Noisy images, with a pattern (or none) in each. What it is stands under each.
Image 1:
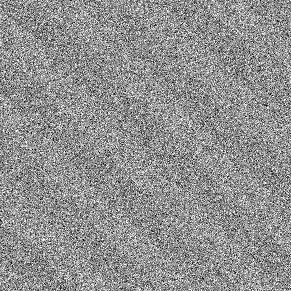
diagonal stripes
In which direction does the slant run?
top left to bottom right
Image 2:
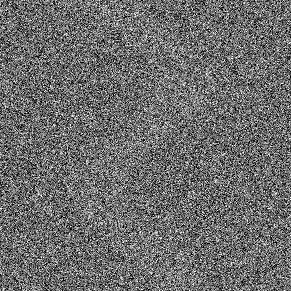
a wavy band
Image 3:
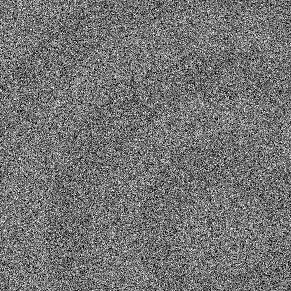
rings round one point
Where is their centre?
bottom right
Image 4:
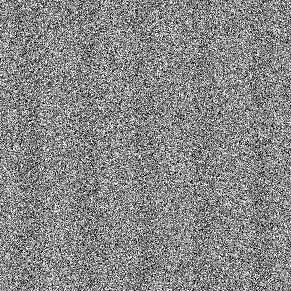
vertical stripes
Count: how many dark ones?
5
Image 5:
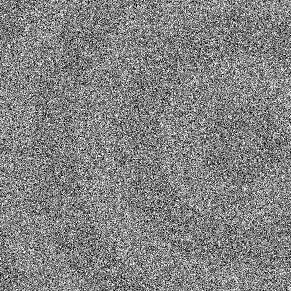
rings round one point
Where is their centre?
middle right
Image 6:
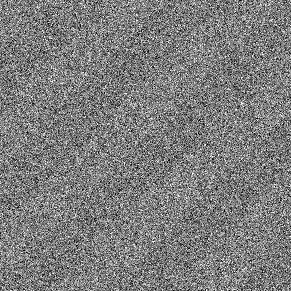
diagonal stripes
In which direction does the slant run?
bottom left to top right
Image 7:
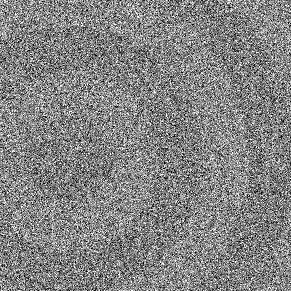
rings round one point
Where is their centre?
middle left
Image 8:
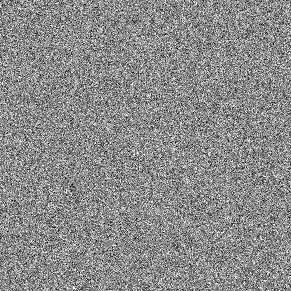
only noise
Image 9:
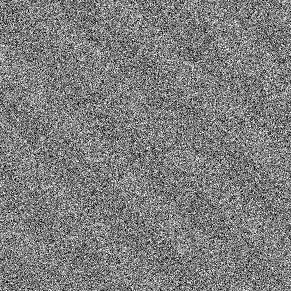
diagonal stripes
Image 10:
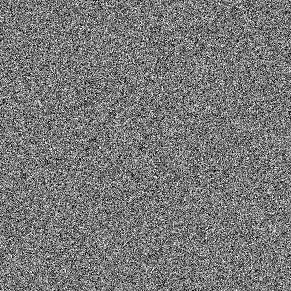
only noise
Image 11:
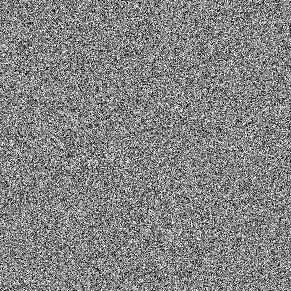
only noise
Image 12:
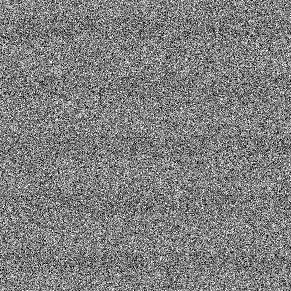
horizontal stripes
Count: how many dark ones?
5
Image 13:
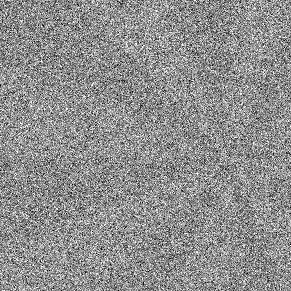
spokes from one point
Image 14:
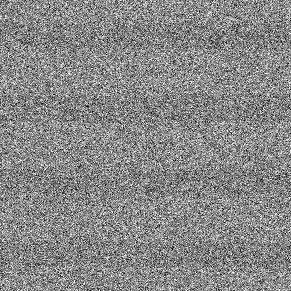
horizontal stripes
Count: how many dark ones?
4
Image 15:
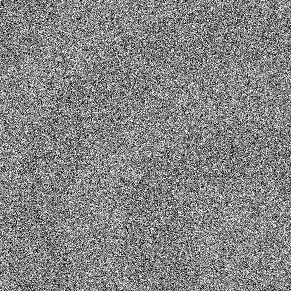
rings round one point
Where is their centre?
bottom right
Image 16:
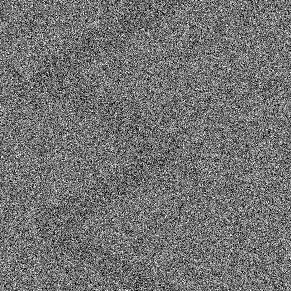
a wavy band
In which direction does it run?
top to bottom
